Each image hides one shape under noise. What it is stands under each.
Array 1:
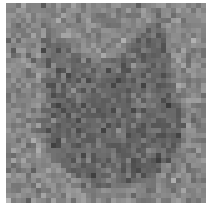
cat's head
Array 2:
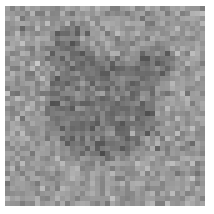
bear's head
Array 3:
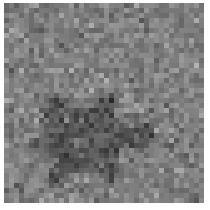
turtle
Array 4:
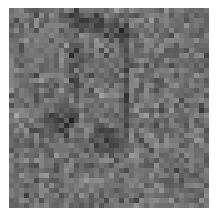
pair of musical notes
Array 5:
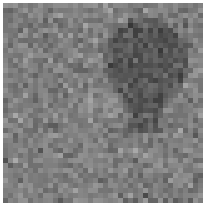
light bulb
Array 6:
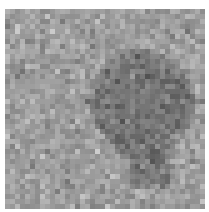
light bulb
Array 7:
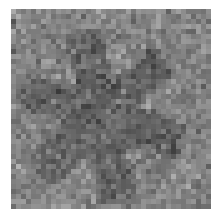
asterisk
